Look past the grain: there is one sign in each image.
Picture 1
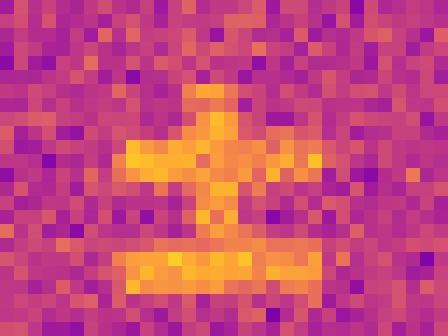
plus-minus sign
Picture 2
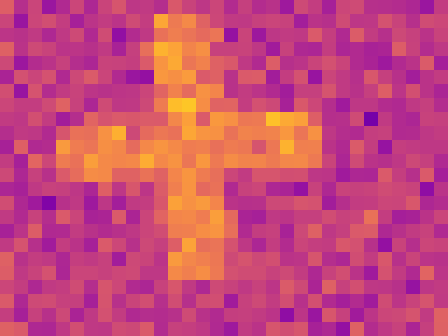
plus sign
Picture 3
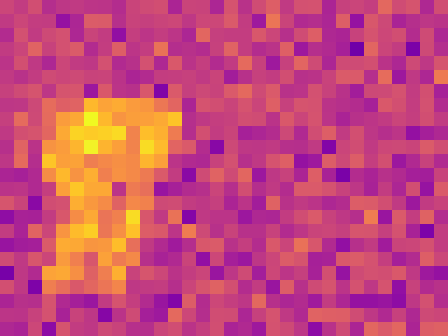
pilcrow
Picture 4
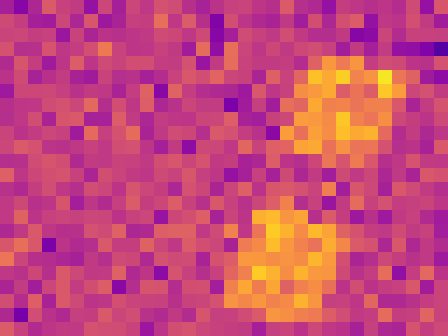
colon
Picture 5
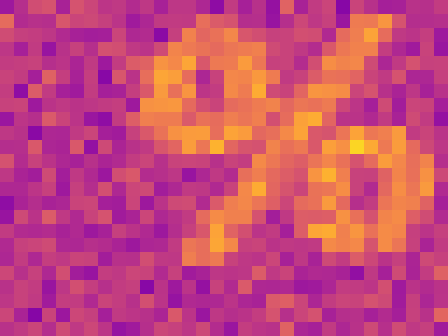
percent sign
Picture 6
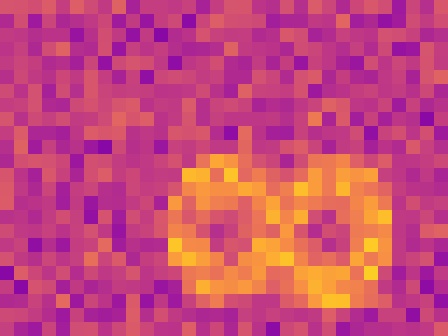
infinity sign
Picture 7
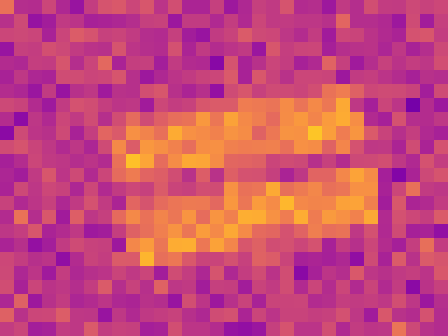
equals sign
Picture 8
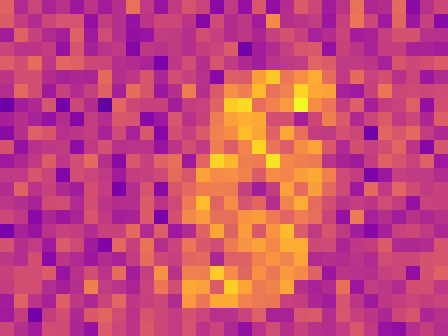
section sign
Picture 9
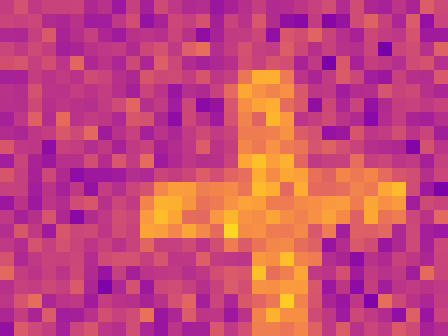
plus sign
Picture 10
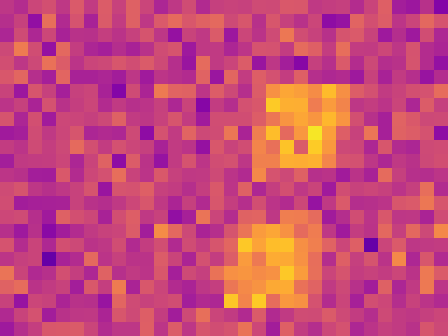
colon
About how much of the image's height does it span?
two thirds
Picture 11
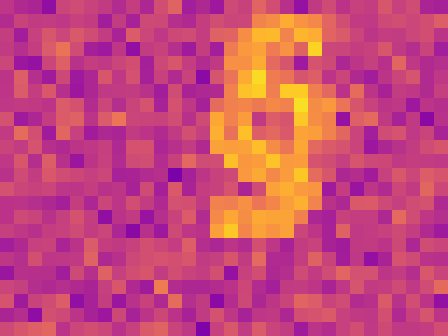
section sign
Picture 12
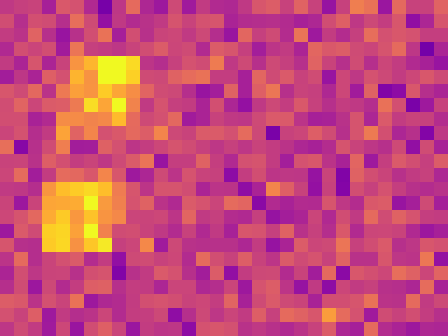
colon
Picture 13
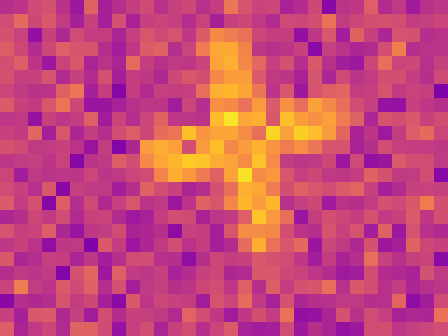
plus sign
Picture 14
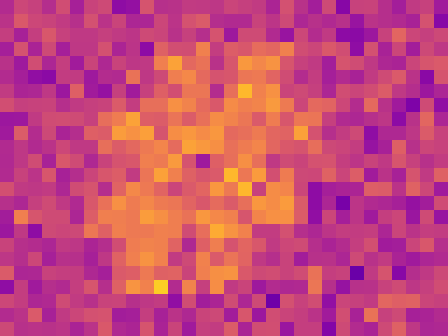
hash sign
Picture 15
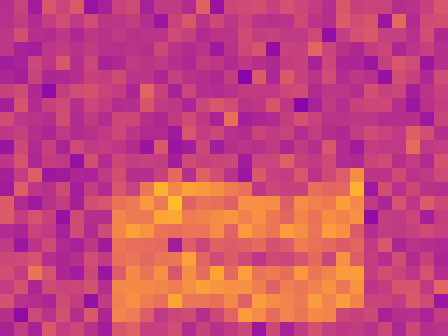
approximately sign
